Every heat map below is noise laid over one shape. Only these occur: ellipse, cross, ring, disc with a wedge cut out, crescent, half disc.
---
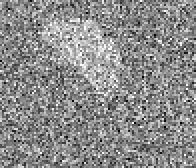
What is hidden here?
light half disc
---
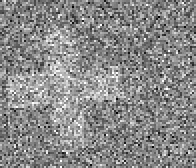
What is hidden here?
light cross
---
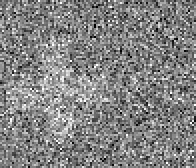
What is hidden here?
light cross
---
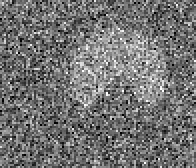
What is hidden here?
light disc with a wedge cut out
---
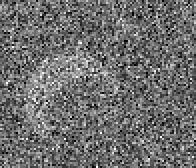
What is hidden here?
light crescent
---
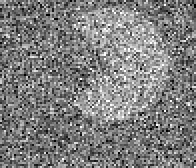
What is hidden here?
light disc with a wedge cut out
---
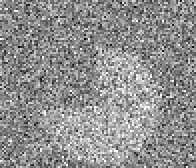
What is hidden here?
light disc with a wedge cut out
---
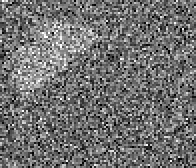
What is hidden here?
light half disc
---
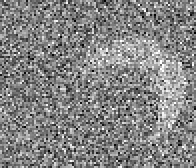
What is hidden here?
light crescent
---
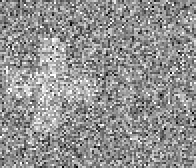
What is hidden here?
light cross
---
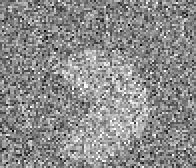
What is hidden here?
light disc with a wedge cut out
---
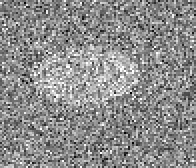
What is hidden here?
light ellipse
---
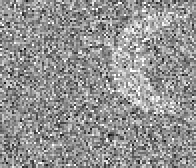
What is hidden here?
light crescent
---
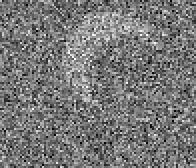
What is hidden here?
light crescent
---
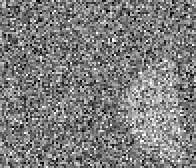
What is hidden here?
light half disc
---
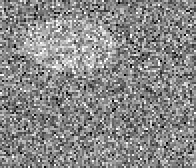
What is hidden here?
light ellipse
